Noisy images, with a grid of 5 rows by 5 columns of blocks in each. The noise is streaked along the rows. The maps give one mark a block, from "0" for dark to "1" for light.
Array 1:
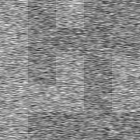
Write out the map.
1 0 1 0 0
1 0 0 0 0
1 0 1 0 1
1 1 1 0 1
1 0 0 0 0
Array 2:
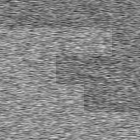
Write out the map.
0 0 0 0 0
1 1 1 1 0
1 1 0 0 0
1 1 1 0 0
1 1 1 1 1
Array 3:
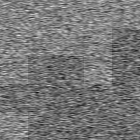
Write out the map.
1 1 1 1 1
1 1 1 1 0
1 0 0 1 0
0 0 0 0 0
1 0 0 0 0
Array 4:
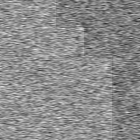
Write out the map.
1 1 0 0 0
1 1 1 0 0
1 1 1 1 0
1 1 1 1 0
1 1 1 1 0
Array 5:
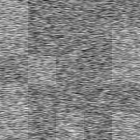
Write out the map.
1 0 0 0 0
1 0 0 0 1
0 1 0 0 1
1 0 0 0 0
1 0 1 0 1
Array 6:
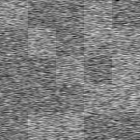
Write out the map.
1 0 0 1 0
0 1 0 1 1
0 0 1 0 1
0 0 0 1 1
0 1 1 0 0
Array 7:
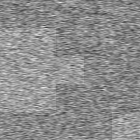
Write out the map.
0 0 0 0 0
1 1 0 0 0
1 1 1 0 0
1 1 0 0 0
0 0 0 0 1
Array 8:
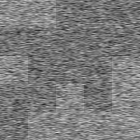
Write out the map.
1 1 0 0 0
0 0 0 0 0
1 0 0 0 1
0 0 1 0 1
0 1 1 1 1
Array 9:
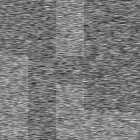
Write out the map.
0 0 1 0 0
0 0 1 0 0
1 0 0 0 0
1 0 1 0 0
1 0 1 1 1
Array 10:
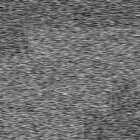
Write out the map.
0 0 0 0 0
0 1 1 1 1
1 1 1 1 1
1 1 1 1 0
1 1 1 0 0
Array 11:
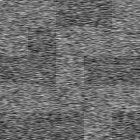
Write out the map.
1 1 0 0 1
1 0 1 1 1
0 0 1 0 0
1 1 1 1 1
0 0 0 1 0
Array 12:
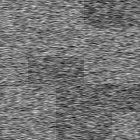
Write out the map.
1 1 1 0 0
1 1 1 1 1
1 0 0 1 1
1 1 0 0 0
1 1 0 0 1
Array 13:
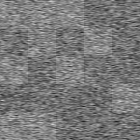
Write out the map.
1 1 1 0 0
0 1 0 1 0
1 0 1 0 0
0 0 0 0 1
1 1 0 0 0
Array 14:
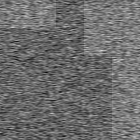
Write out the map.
1 1 0 1 1
0 0 0 1 1
0 0 0 0 1
0 0 0 0 1
0 0 0 0 1
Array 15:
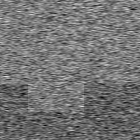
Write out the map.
1 1 1 1 1
1 1 1 1 1
1 1 1 1 1
0 1 1 0 0
0 0 0 0 0
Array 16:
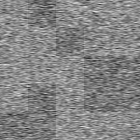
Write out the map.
1 0 1 1 1
1 1 0 1 1
1 1 1 0 0
1 0 1 0 0
0 0 1 1 1
